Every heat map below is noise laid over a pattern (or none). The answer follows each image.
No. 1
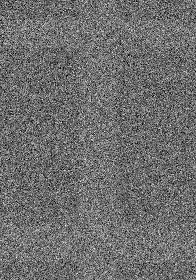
bands of rows crossing bands of columns
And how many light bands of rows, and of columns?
2 and 1
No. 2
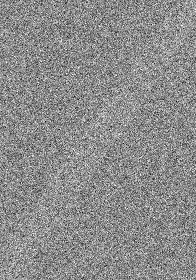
a diagonal band
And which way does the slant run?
bottom left to top right
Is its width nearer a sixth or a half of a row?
a sixth
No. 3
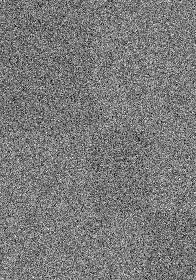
blocks along the diagonal
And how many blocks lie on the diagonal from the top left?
3
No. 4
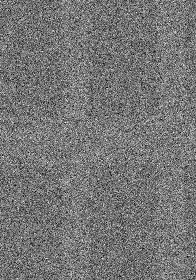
bands of rows crossing bands of columns
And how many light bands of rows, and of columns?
1 and 2
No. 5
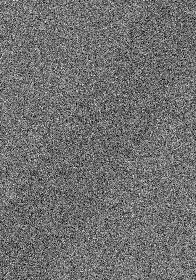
a diagonal band
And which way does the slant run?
bottom left to top right
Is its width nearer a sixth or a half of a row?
a half
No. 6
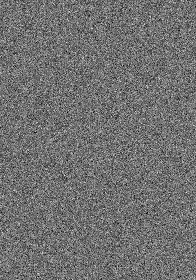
only noise
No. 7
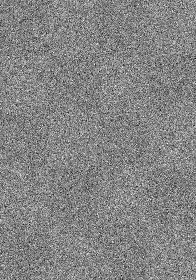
a checkerboard
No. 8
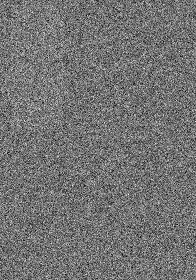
one block
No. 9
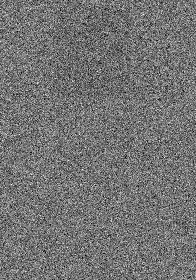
one block
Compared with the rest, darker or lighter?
darker
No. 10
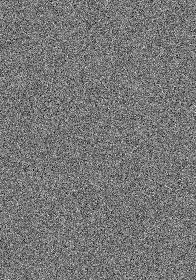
only noise
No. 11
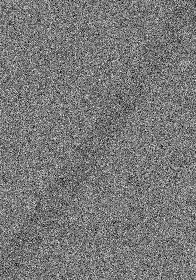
a diagonal band
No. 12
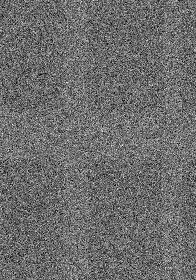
bands of rows crossing bands of columns
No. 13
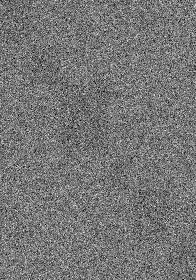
blocks along the diagonal
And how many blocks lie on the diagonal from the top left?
6
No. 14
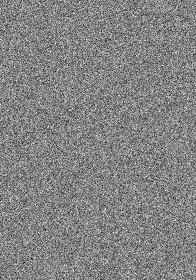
only noise
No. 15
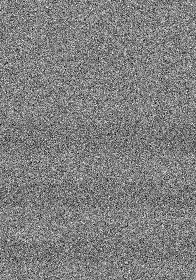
bands of rows
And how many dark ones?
3
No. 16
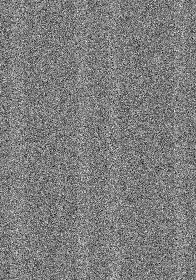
bands of columns
